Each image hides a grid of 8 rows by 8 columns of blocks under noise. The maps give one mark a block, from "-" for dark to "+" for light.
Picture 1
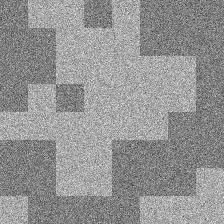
- + + - + - - -
- - + + + - - -
- - + + + + + -
- + - + + + + -
+ + + + + + - -
- - + + - - - -
- - + + - - - +
+ - - - - + + +
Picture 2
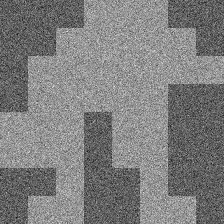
- - - + + + - -
- - + + + + + -
- + + + + + + +
- + + + + + - -
+ + + - + + - -
+ + + - + + - -
- - + - - + - -
- + + - - + + -
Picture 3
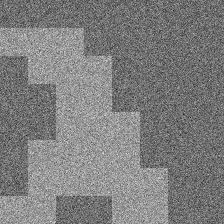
- - - - - - - -
+ + + - - - - -
- + + + - - - -
- - + + - - - -
- - + + + - - -
- + + + + - - -
- + + + + + - -
+ + - - + + - -
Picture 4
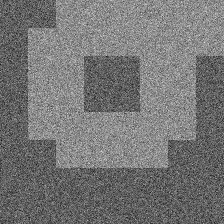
- - + + + + + +
- + + + + + + +
- + + - - + + -
- + + - - + + -
- + + + + + + -
- - + + + + - -
- - - - - - - -
- - - - - - - -
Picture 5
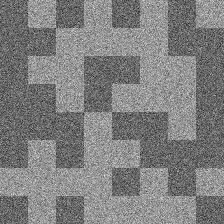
- + - + - + - +
- - + + + + - -
- + + - - + + -
- - + - + + + -
- - - + - - + -
- + - + + - - -
+ + + + - + - +
- + - + + + + -
